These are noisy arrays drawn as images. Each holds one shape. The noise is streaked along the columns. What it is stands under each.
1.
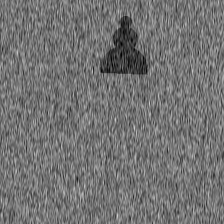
chess pawn
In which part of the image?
top middle
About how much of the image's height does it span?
a quarter
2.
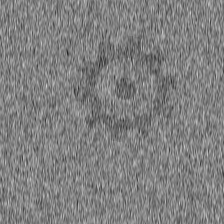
gear
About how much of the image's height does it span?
half
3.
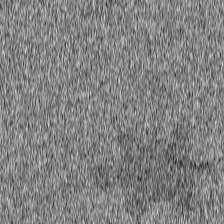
turtle
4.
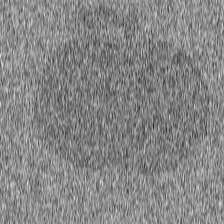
apple
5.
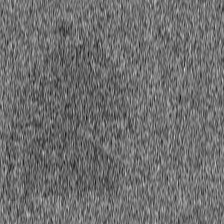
chess knight
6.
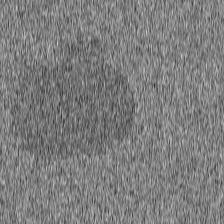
apple
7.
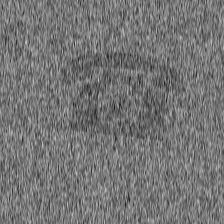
telephone
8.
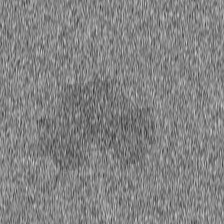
car
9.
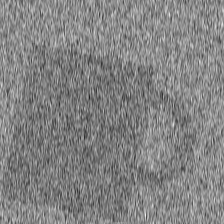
cup
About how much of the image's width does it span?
nearly all
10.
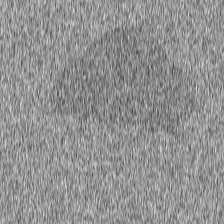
cloud
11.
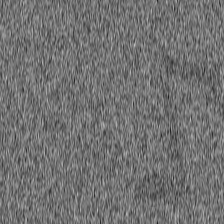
musical note
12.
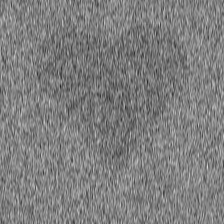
heart
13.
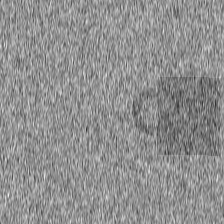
cup
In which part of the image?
middle right
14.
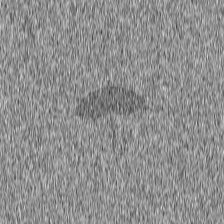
umbrella
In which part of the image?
centre
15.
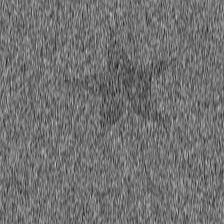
star
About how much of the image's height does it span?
half
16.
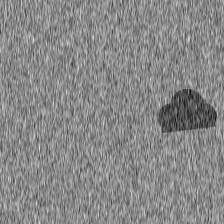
cloud
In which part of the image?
middle right
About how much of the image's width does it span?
a quarter
